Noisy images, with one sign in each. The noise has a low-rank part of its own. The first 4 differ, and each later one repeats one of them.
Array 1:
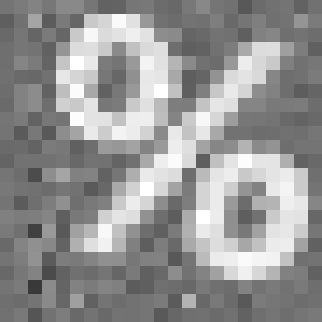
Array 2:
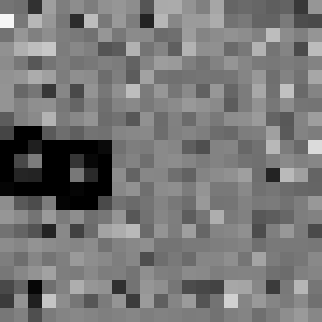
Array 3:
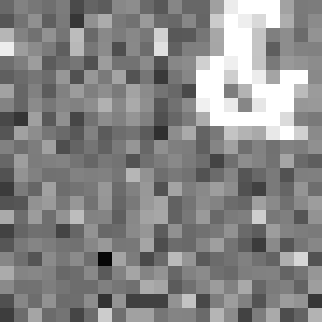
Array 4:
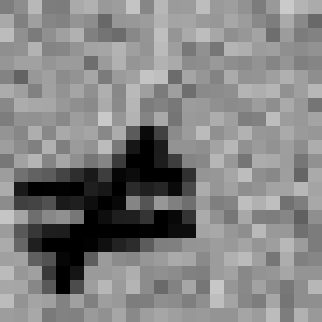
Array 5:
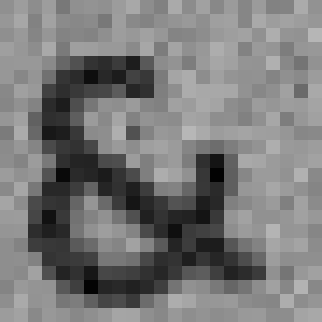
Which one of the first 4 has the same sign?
3
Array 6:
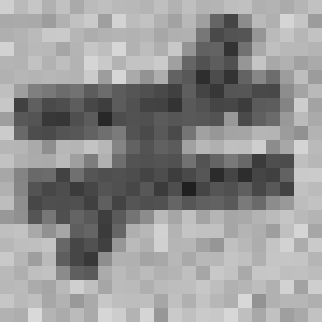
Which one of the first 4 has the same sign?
4
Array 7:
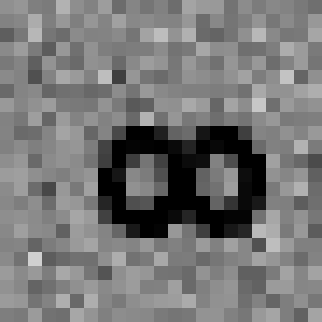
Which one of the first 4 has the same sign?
2
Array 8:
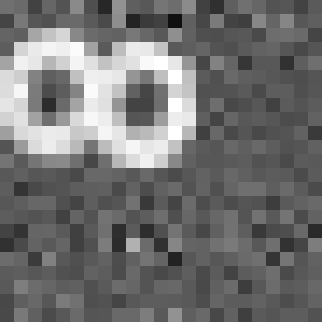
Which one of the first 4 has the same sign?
2
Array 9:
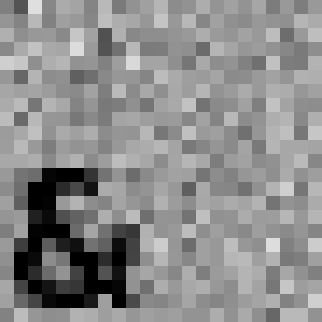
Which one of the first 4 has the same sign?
3
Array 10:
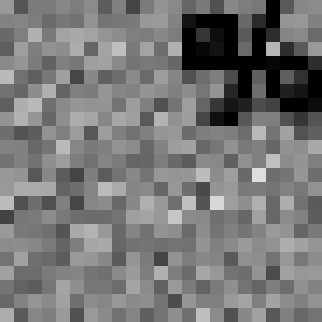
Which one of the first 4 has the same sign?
1
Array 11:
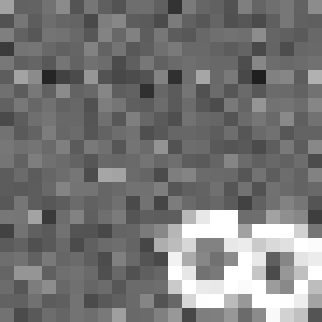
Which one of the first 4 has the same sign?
2
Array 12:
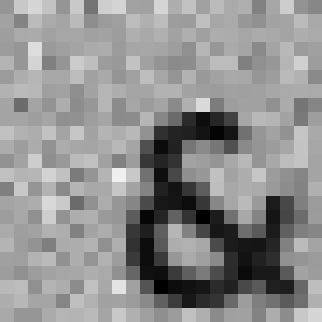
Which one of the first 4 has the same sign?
3
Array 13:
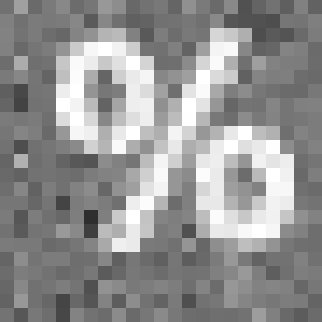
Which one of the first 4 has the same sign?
1
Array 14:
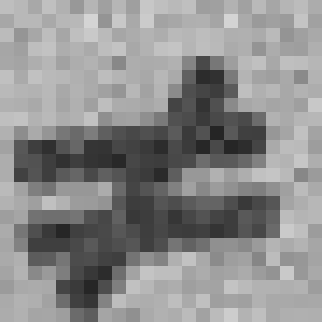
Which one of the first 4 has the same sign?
4
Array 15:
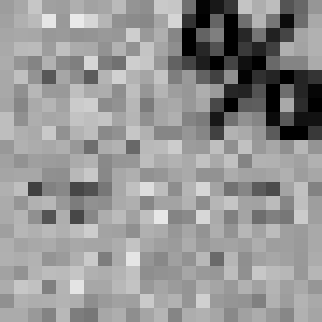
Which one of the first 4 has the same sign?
1
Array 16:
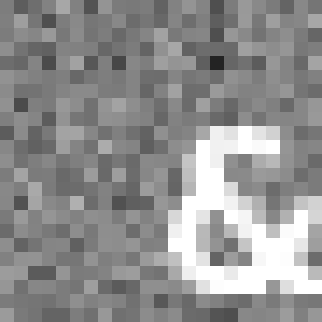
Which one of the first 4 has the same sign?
3
